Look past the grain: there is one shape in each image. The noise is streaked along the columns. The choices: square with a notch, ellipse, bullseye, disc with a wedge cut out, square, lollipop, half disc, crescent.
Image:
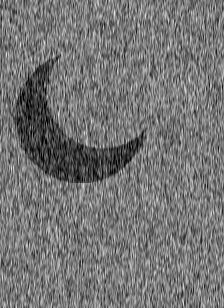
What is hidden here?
dark crescent
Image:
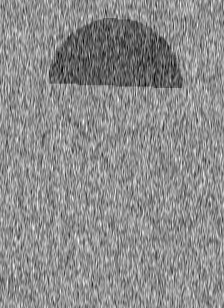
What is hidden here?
dark half disc
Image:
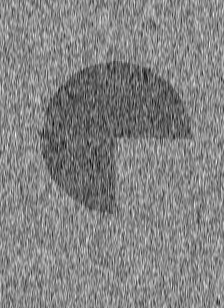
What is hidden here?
dark disc with a wedge cut out
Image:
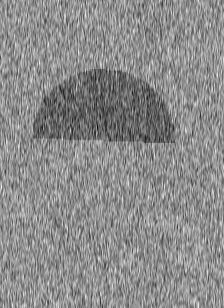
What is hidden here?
dark half disc
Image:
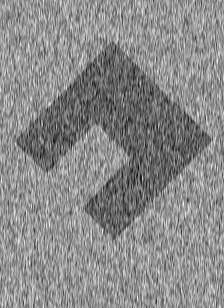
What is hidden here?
dark square with a notch
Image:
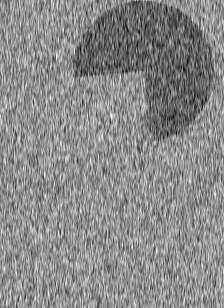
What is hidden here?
dark disc with a wedge cut out
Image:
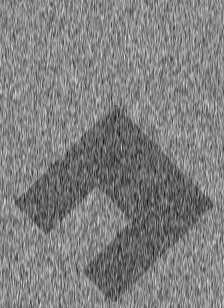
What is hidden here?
dark square with a notch
